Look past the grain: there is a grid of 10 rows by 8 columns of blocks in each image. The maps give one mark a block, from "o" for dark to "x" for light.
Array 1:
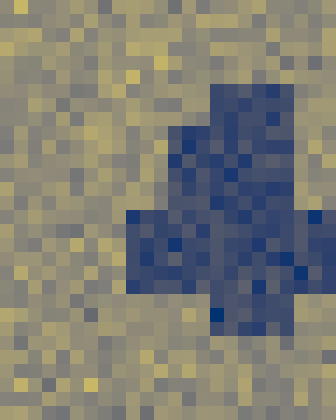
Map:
x x x x x x x x
x x x x x x x x
x x x x x o o x
x x x x o o o x
x x x x o o o x
x x x o o o o o
x x x o o o o o
x x x x x o o x
x x x x x x x x
x x x x x x x x
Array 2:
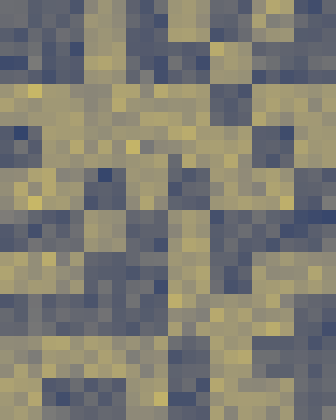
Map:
o o x o x o x o
o o x o o x o o
x x x x x o x x
o x x x x x o x
x x o x o x x o
o o x o x o o o
x x o o x o x x
o o o o x x x o
x x x x o x o o
x o o x o x x o
